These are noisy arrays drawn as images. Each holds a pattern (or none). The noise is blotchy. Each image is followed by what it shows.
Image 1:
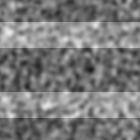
horizontal stripes
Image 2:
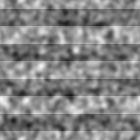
horizontal stripes
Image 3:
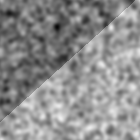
a sharp edge
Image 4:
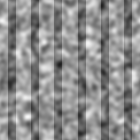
vertical stripes
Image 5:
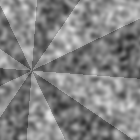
spokes from one point
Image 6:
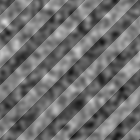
diagonal stripes
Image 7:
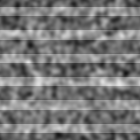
horizontal stripes
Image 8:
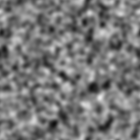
only noise
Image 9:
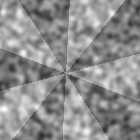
spokes from one point
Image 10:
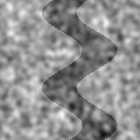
a wavy band
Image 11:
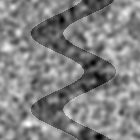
a wavy band
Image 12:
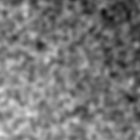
a smooth slope
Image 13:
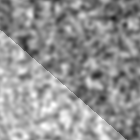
a sharp edge
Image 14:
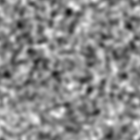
only noise
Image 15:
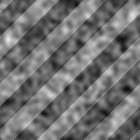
diagonal stripes
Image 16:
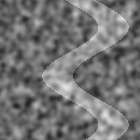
a wavy band
